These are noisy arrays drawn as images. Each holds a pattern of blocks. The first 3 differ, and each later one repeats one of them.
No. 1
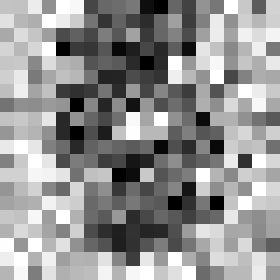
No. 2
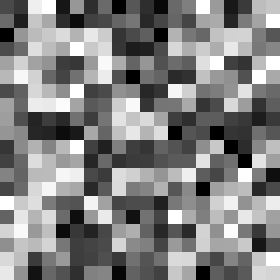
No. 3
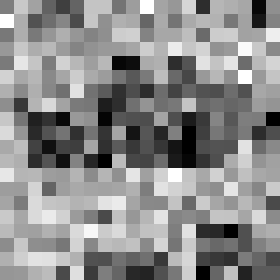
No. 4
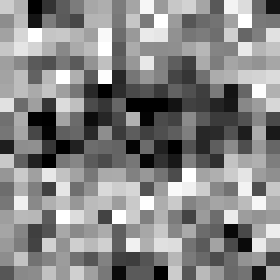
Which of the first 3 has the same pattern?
3
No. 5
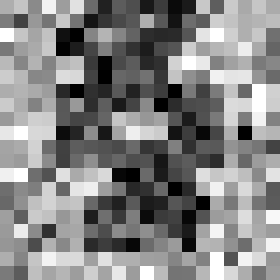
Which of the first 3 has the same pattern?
1
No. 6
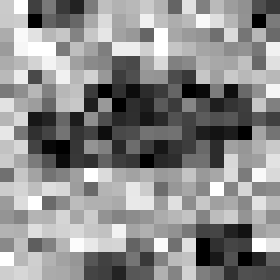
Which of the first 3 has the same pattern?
3
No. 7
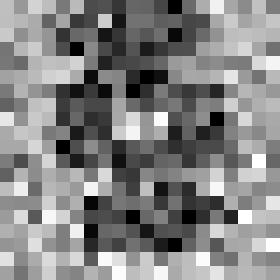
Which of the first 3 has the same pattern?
1
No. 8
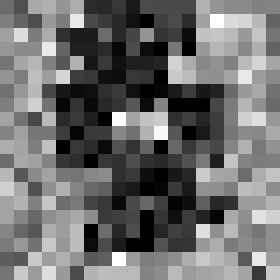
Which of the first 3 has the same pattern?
1
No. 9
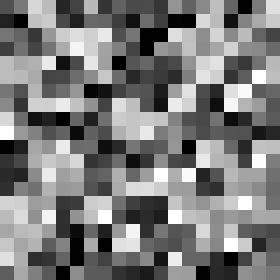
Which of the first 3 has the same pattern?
2
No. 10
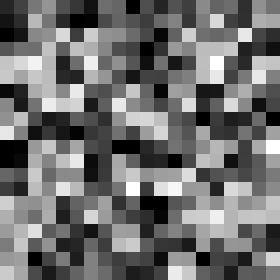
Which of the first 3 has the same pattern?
2
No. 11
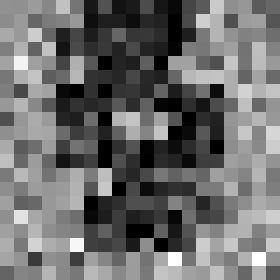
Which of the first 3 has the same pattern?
1
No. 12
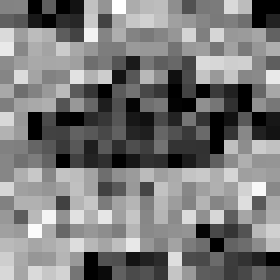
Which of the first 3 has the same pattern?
3
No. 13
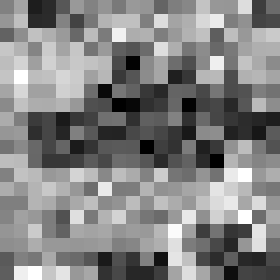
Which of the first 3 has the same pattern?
3
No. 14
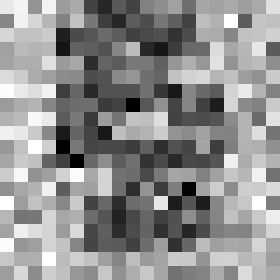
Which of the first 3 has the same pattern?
1
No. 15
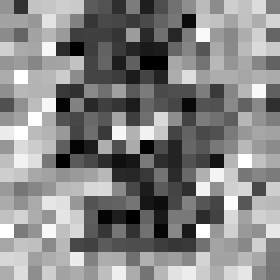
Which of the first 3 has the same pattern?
1
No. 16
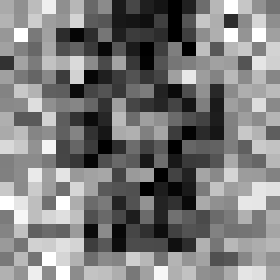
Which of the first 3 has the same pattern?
1
